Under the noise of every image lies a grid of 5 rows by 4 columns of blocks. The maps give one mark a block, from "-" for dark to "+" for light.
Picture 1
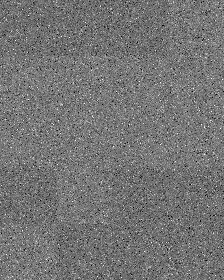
---+
++++
++++
-+--
+---
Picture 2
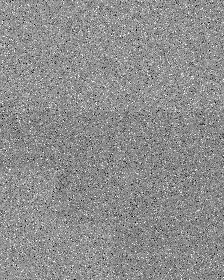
++++
++++
----
+---
++--
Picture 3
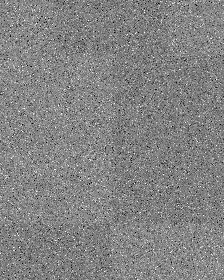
+--+
++--
++--
++--
--++
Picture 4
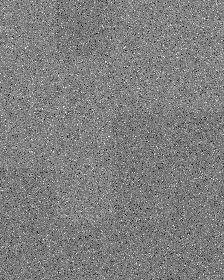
+-++
++++
++--
-+--
----
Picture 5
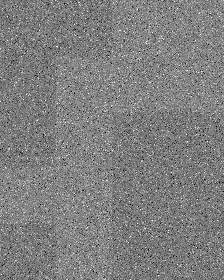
--++
-+++
-+--
++--
-+--
